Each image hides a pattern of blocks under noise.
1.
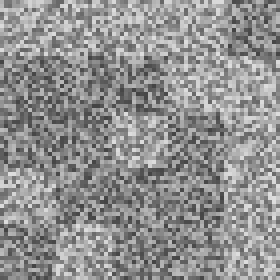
mirrored about the diagonal from the bottom left
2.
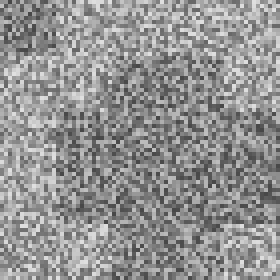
mirrored about the diagonal from the top left
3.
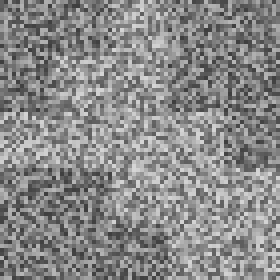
mirrored about the diagonal from the top left
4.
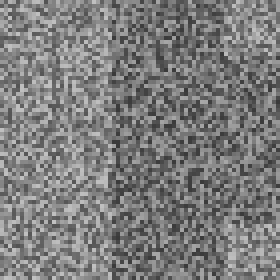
top and bottom mirror each other
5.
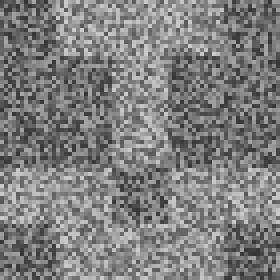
left and right mirror each other
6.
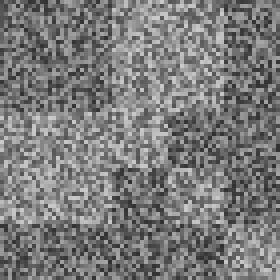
mirrored about the diagonal from the top left
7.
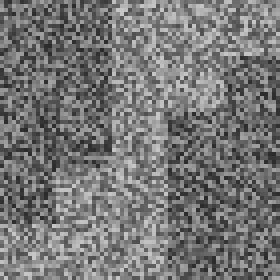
the same after a half turn
